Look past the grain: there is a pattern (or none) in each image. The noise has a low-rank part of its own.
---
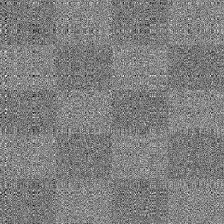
a checkerboard
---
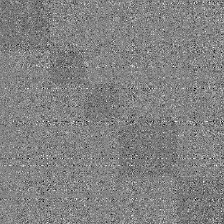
blocks along the diagonal
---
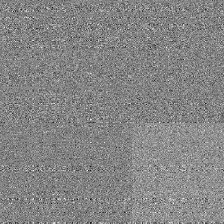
one block
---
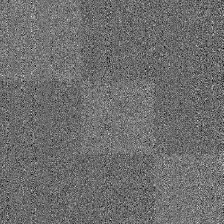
blocks along the diagonal
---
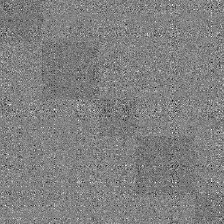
blocks along the diagonal
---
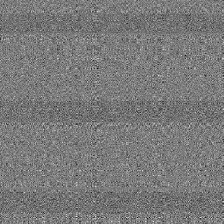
bands of rows
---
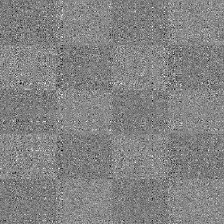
a checkerboard
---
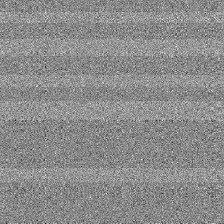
bands of rows
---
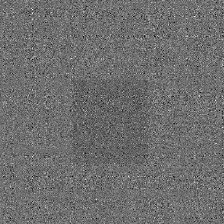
one block
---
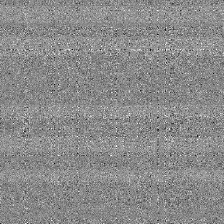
bands of rows
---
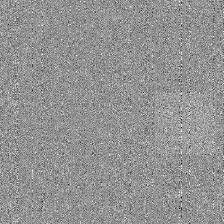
one block
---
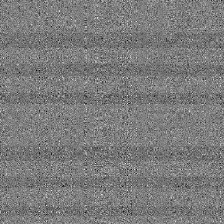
bands of rows
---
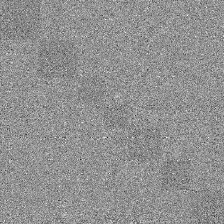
blocks along the diagonal
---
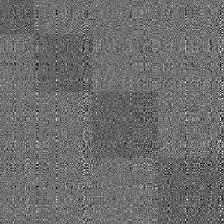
blocks along the diagonal
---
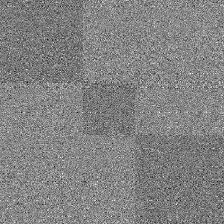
blocks along the diagonal
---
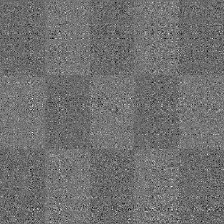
a checkerboard
